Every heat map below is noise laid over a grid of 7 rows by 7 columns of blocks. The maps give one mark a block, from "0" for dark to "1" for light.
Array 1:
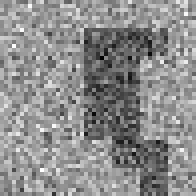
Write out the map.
1 1 1 1 1 1 1
1 1 1 0 0 0 1
1 1 1 0 0 1 1
1 1 1 0 0 1 1
1 1 1 0 0 1 1
1 1 1 1 0 0 1
1 1 1 1 1 0 1
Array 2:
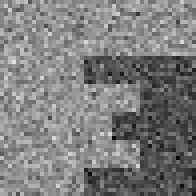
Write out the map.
1 1 1 1 1 1 1
1 1 1 1 1 1 1
1 1 1 0 0 0 0
1 1 1 1 1 0 0
1 1 1 1 0 0 0
1 1 1 1 1 0 0
1 1 1 0 0 0 0
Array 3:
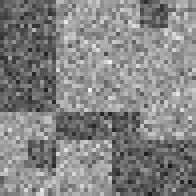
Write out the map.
0 0 1 1 1 0 1
0 0 1 1 1 1 1
0 0 1 1 1 1 1
0 0 1 1 1 1 1
1 1 0 0 0 1 1
1 0 1 1 0 0 0
1 1 1 1 0 0 0
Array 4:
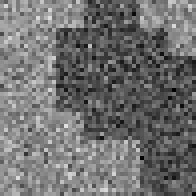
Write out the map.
1 1 1 0 0 1 1
1 1 0 0 0 0 1
1 1 0 0 0 0 0
1 1 0 0 0 0 0
1 1 1 0 0 0 0
1 1 1 1 1 0 0
1 1 1 1 1 0 0
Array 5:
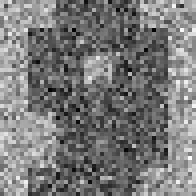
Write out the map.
1 1 0 0 0 1 1
1 0 0 0 0 0 1
1 0 0 1 0 0 1
1 0 0 0 0 0 1
1 1 0 0 0 0 1
1 1 0 0 0 0 1
1 0 0 0 0 1 1
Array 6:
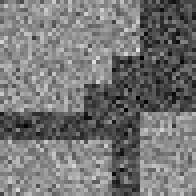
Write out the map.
1 1 1 1 1 0 0
1 1 1 1 1 0 0
1 1 1 1 0 0 0
1 1 1 0 0 0 0
0 0 0 0 0 1 1
1 1 1 1 0 1 1
1 1 1 1 0 1 1
